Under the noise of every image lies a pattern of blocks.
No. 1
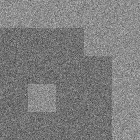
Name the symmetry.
mirrored about the diagonal from the bottom left
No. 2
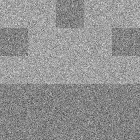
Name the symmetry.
left and right mirror each other
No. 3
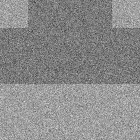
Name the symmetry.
left and right mirror each other
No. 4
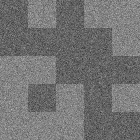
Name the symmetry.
mirrored about the diagonal from the bottom left
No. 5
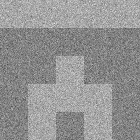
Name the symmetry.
left and right mirror each other
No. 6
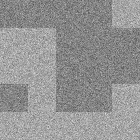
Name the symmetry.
no symmetry
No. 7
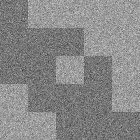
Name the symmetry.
mirrored about the diagonal from the bottom left
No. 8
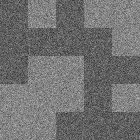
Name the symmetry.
mirrored about the diagonal from the bottom left
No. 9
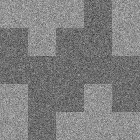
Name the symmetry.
the same after a half turn
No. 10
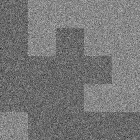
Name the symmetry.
mirrored about the diagonal from the bottom left
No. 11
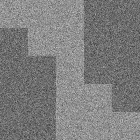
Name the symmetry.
the same after a half turn
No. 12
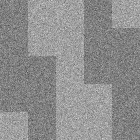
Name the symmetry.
the same after a half turn
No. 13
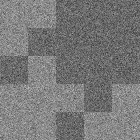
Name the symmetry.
mirrored about the diagonal from the bottom left
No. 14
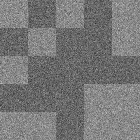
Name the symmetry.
mirrored about the diagonal from the top left
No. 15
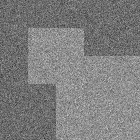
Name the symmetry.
mirrored about the diagonal from the top left
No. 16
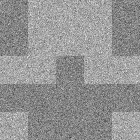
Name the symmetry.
left and right mirror each other
